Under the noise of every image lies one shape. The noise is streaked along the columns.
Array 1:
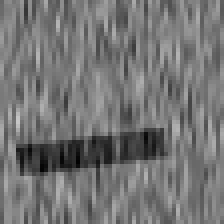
bar
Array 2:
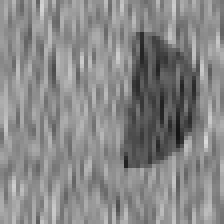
half disc
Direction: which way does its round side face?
right
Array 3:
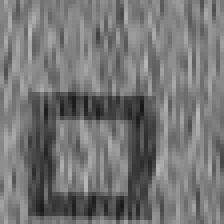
square frame
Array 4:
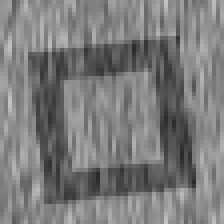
square frame
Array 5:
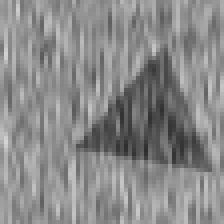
triangle
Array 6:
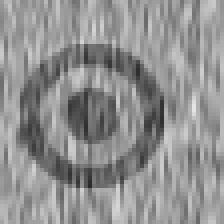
bullseye
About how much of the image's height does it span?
two thirds
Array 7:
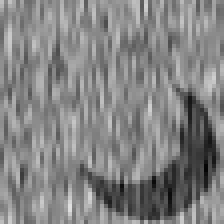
crescent
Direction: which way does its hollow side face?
up and left
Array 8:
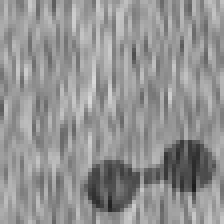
dumbbell
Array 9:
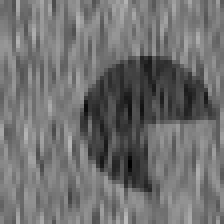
disc with a wedge cut out
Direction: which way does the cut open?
down and right
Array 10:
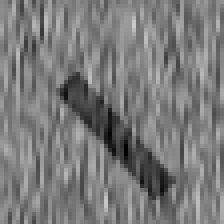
bar
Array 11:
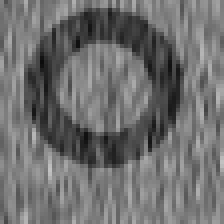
ring
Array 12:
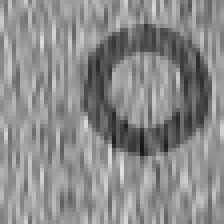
ring
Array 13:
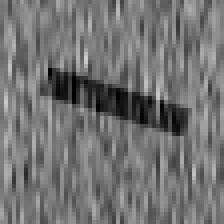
bar
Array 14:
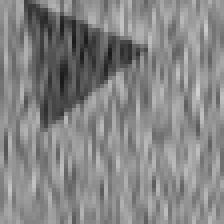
triangle
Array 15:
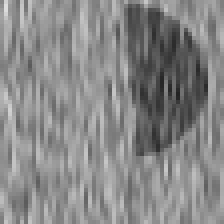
half disc
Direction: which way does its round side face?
right
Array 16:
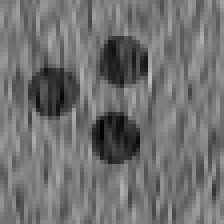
three dots
